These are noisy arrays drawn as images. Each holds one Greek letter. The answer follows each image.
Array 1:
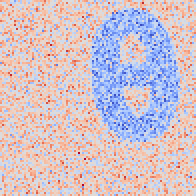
theta
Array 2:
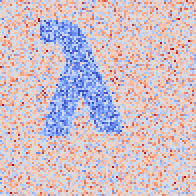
lambda
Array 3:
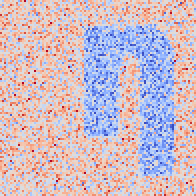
eta
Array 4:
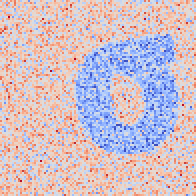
sigma
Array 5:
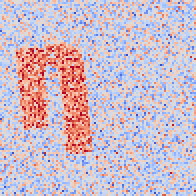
eta
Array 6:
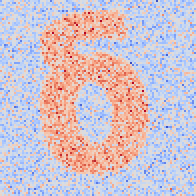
delta
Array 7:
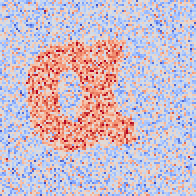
alpha
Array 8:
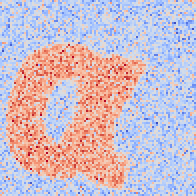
alpha
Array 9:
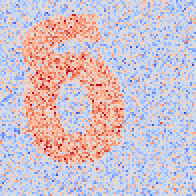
delta
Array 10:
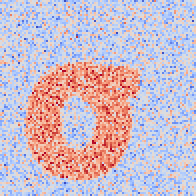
sigma
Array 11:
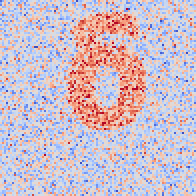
delta
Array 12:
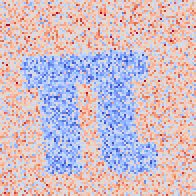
pi
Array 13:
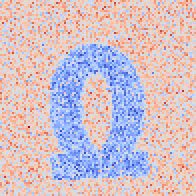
omega
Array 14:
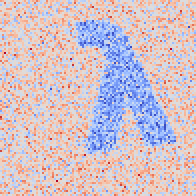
lambda
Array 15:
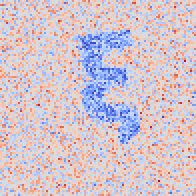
xi
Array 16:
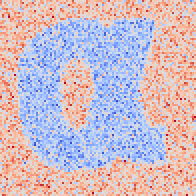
alpha
